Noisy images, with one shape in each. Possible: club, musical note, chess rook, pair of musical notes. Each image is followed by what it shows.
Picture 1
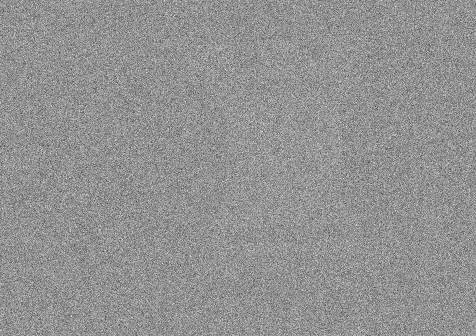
chess rook
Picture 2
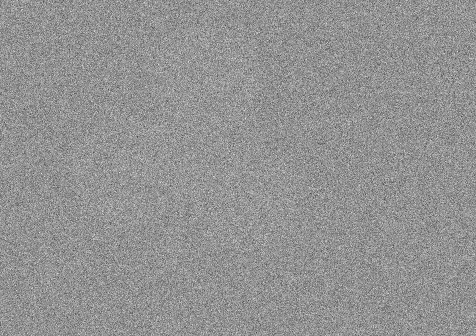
club
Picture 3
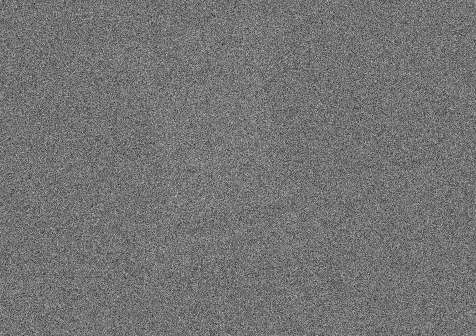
chess rook
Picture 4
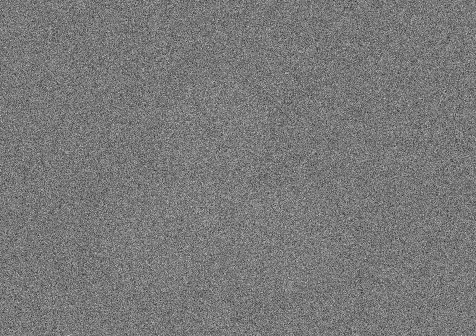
club
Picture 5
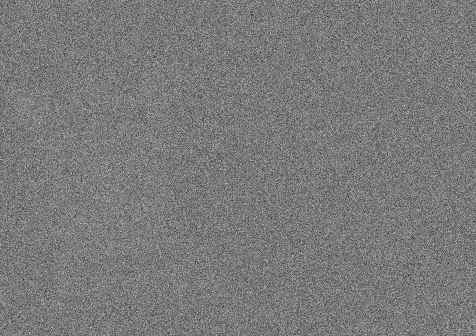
chess rook
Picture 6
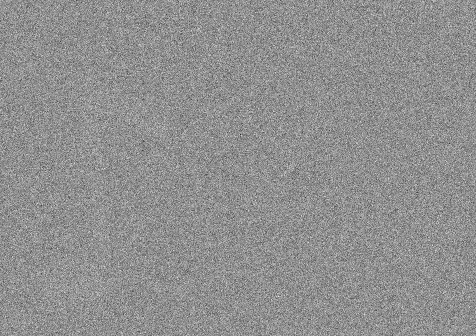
musical note
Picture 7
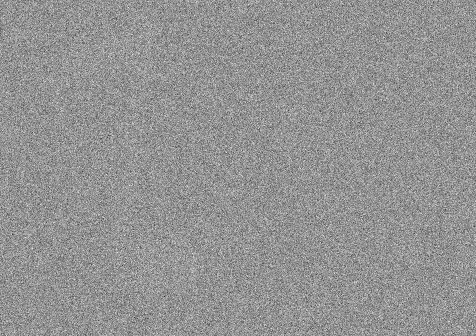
musical note
